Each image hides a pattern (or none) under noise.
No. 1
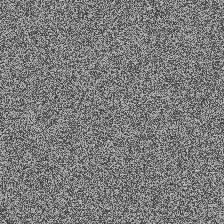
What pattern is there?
only noise
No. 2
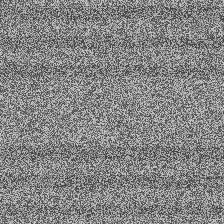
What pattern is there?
bands of rows
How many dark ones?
6
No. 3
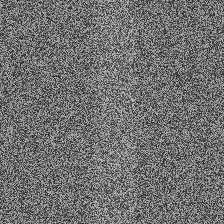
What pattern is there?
one band of columns
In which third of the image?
middle
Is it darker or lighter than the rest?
lighter
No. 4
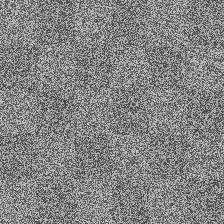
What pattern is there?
a checkerboard
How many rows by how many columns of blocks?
5 by 6
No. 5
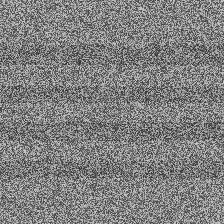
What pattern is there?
bands of rows
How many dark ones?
4
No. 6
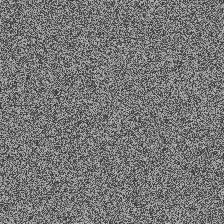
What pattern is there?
only noise
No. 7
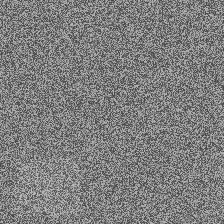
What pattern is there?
one block
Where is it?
bottom left
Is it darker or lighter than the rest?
lighter
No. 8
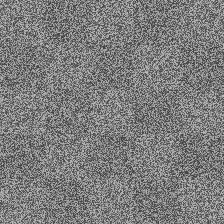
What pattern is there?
a checkerboard
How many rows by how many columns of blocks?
5 by 5
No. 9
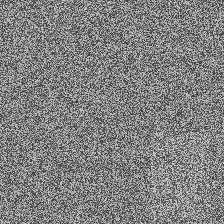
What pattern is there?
one block
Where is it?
bottom right
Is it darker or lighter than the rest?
lighter
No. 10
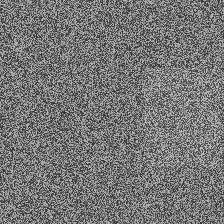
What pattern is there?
one block
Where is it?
middle right
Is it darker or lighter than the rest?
lighter
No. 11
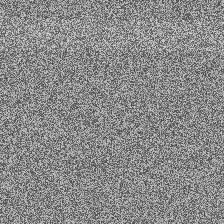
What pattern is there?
one band of rows
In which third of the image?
top
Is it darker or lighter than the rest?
lighter
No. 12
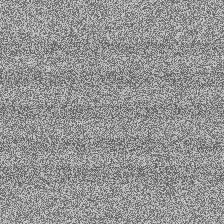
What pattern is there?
bands of rows
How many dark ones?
5
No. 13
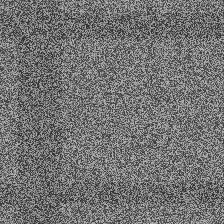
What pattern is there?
bands of rows crossing bands of columns
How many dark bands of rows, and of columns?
2 and 1
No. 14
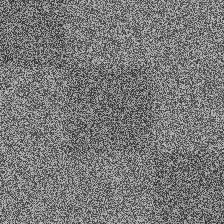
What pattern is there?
blocks along the diagonal
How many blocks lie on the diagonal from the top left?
3
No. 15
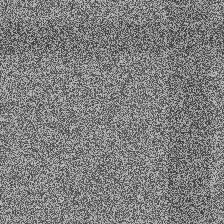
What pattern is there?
bands of rows crossing bands of columns
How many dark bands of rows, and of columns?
1 and 1
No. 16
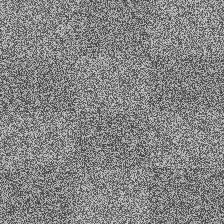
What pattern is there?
a checkerboard
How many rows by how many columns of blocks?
4 by 3
